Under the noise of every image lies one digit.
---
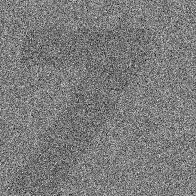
7
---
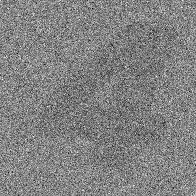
4
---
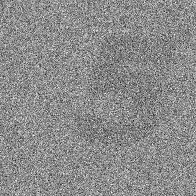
5
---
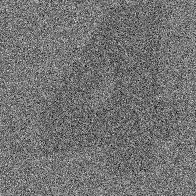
4
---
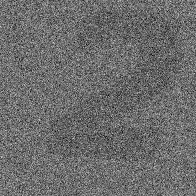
2
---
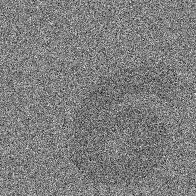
6
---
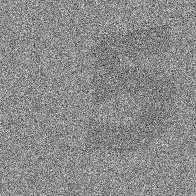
5
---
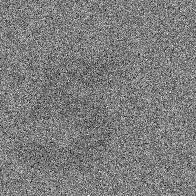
5
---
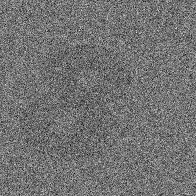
8
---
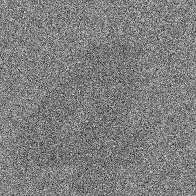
4
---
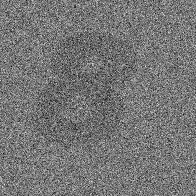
8
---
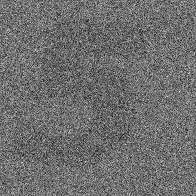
5
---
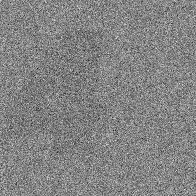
4
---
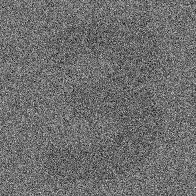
3
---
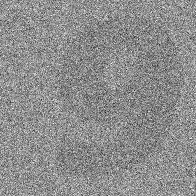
9
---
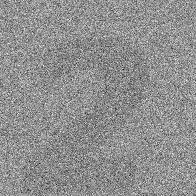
2
